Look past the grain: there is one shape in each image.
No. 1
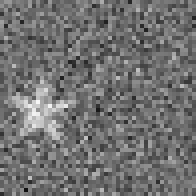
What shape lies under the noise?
star
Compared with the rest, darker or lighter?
lighter
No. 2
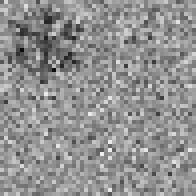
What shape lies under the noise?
snowflake
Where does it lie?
top left
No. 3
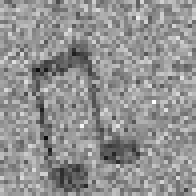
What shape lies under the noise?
pair of musical notes
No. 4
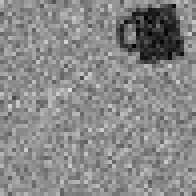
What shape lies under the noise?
cup
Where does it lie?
top right
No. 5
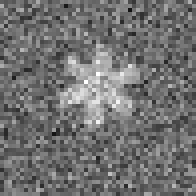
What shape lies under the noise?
asterisk
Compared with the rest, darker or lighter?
lighter
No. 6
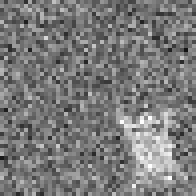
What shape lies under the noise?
chess rook
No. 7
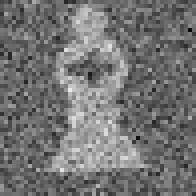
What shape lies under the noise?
chess bishop
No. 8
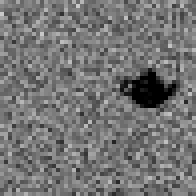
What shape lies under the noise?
teapot
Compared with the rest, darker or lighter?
darker
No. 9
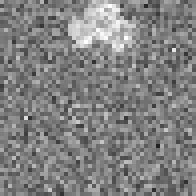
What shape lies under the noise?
car
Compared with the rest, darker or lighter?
lighter
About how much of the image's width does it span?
a third
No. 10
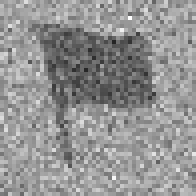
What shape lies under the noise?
flag
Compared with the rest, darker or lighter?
darker
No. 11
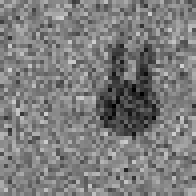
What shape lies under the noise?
rabbit's head
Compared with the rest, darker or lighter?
darker
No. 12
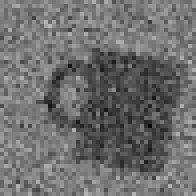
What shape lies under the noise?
cup
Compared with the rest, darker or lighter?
darker
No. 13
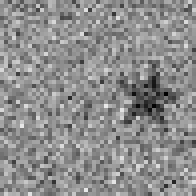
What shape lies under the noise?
star
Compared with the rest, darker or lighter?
darker
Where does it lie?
middle right
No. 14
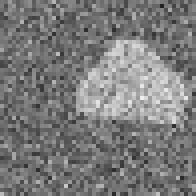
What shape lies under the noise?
cloud
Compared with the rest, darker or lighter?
lighter
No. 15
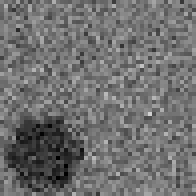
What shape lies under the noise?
flower
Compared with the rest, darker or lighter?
darker
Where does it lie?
bottom left
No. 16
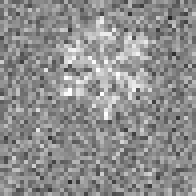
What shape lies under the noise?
snowflake
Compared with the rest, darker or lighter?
lighter
